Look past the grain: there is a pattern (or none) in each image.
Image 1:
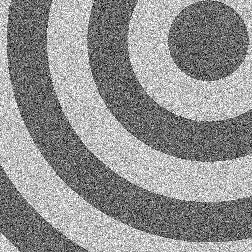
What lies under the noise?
rings round one point
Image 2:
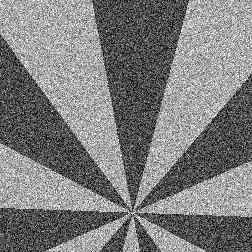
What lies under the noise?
spokes from one point
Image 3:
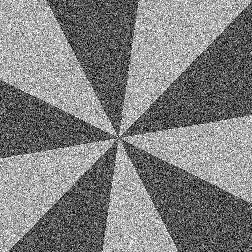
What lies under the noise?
spokes from one point
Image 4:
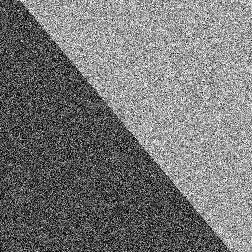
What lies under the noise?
a sharp edge
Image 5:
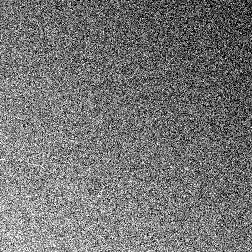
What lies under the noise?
a smooth slope
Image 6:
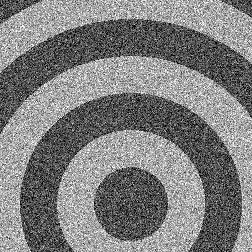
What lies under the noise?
rings round one point
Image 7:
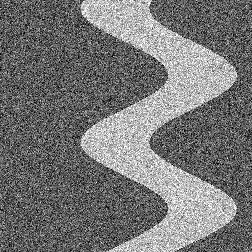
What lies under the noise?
a wavy band
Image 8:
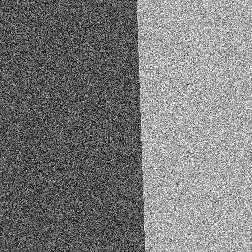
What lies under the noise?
a sharp edge
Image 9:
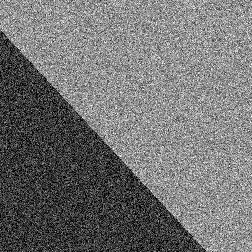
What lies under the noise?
a sharp edge
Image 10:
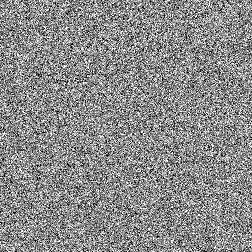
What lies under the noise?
only noise
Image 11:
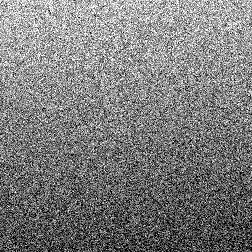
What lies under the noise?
a smooth slope
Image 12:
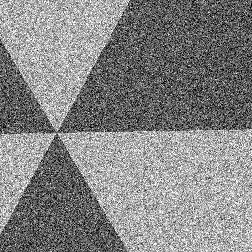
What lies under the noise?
spokes from one point
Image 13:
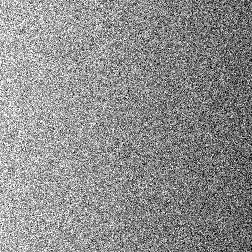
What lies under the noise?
a smooth slope
